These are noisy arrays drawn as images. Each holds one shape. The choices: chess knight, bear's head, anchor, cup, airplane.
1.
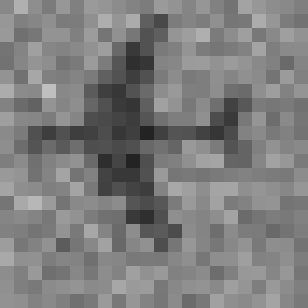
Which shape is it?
airplane
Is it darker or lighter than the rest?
darker
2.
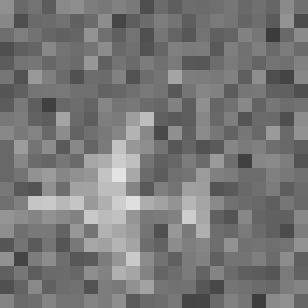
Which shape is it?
airplane
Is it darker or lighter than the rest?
lighter
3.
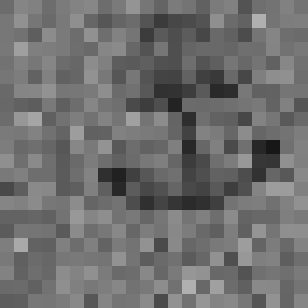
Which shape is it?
anchor
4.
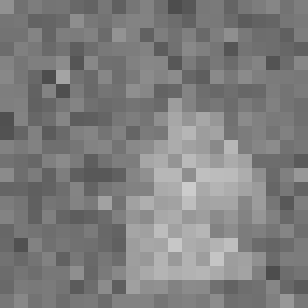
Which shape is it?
chess knight
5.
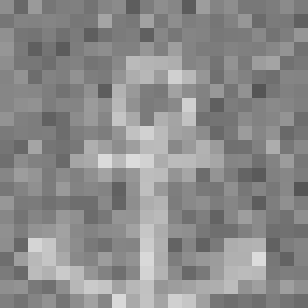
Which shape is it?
anchor
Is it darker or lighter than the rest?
lighter
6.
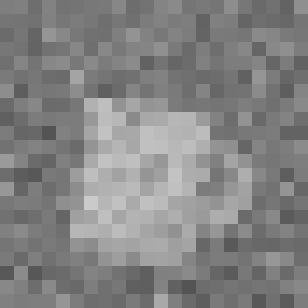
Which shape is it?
cup
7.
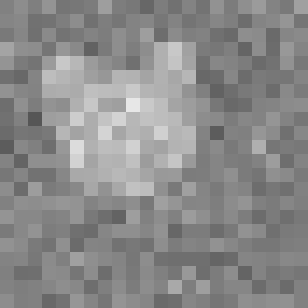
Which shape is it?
bear's head
